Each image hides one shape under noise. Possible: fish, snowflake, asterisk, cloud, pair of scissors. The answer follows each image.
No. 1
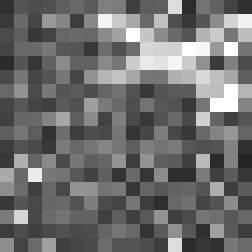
light pair of scissors
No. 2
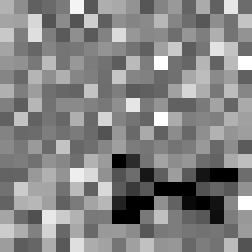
dark pair of scissors
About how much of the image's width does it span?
half
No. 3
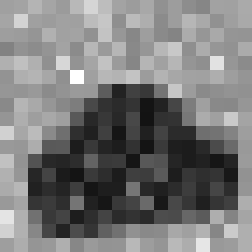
dark cloud
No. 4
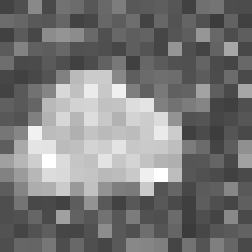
light cloud
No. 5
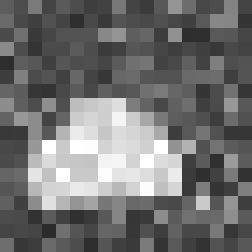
light cloud
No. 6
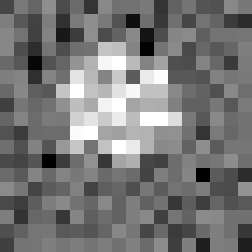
light snowflake
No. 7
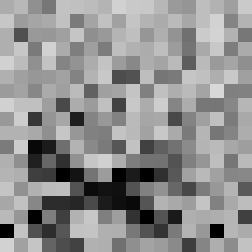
dark pair of scissors
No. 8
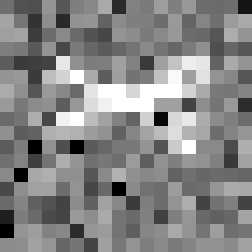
light pair of scissors
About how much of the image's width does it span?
two thirds
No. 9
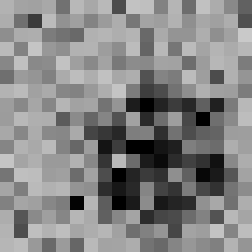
dark snowflake
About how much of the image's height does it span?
two thirds
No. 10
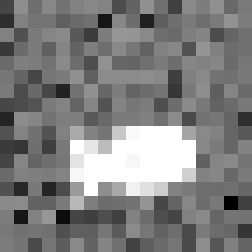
light fish
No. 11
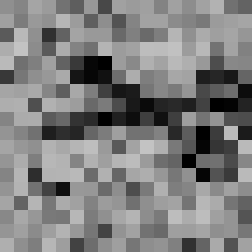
dark pair of scissors
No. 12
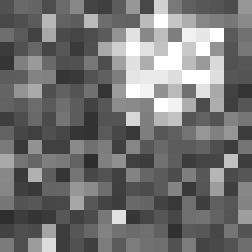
light snowflake
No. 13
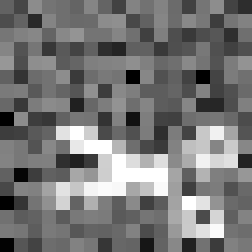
light pair of scissors
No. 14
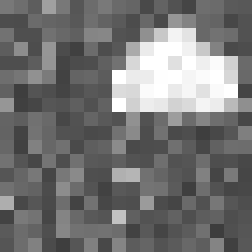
light cloud
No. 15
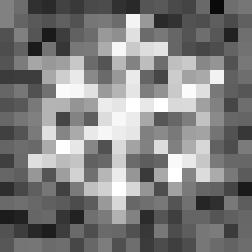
light snowflake
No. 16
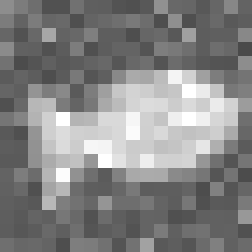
light fish
